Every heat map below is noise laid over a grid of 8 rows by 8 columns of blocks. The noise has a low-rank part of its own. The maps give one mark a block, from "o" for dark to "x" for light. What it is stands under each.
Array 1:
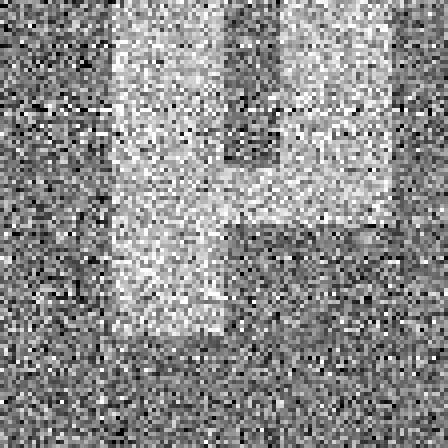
ooxxoxxo
ooxxoxxo
ooxxoxxo
ooxxxxxo
ooxxoooo
ooxxoooo
oooooooo
oooooooo
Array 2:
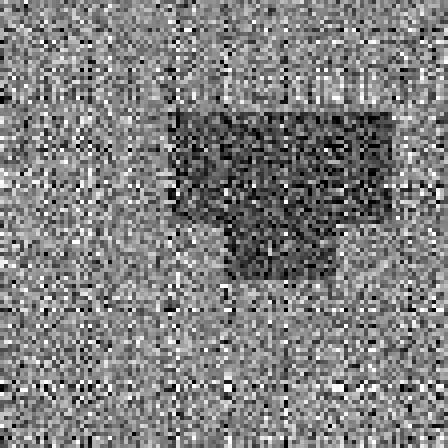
xxxxxxxx
xxxxxxxx
xxxoooox
xxxoooox
xxxxooxx
xxxxxxxx
xxxxxxxx
xxxxxxxx
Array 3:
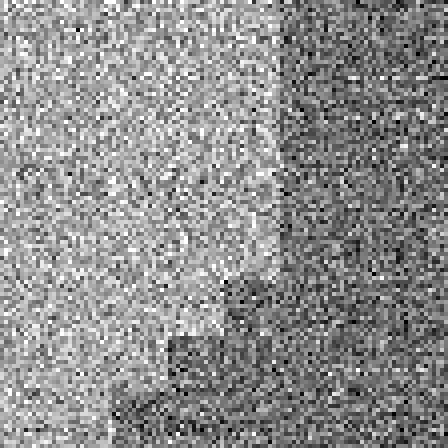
xxxxxooo
xxxxxooo
xxxxxooo
xxxxxooo
xxxxxooo
xxxxoooo
xxxooooo
xxoooooo
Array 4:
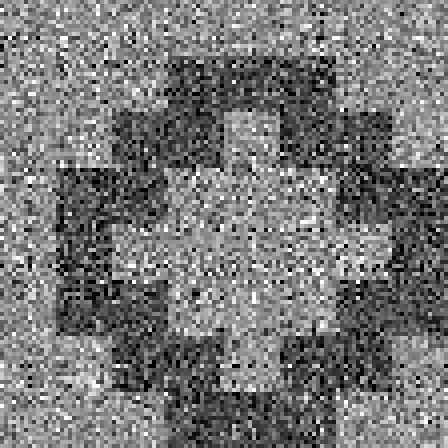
xxxxxxxx
xxxoooxx
xxooxoox
xooxxxoo
xoxxxxxo
xooxxxoo
xxooxoox
xxxoooxx
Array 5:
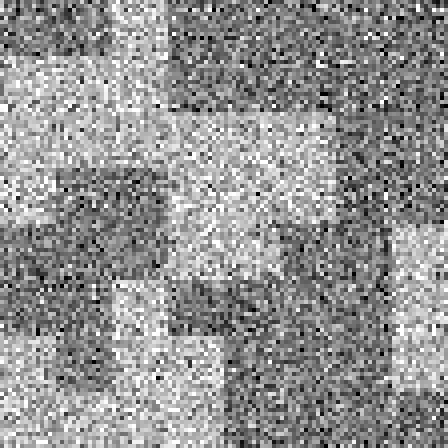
ooxooooo
xxxooooo
xxxxxxoo
xooxxxoo
oooxxoox
ooxoooox
xoxxooox
xxxxoooo
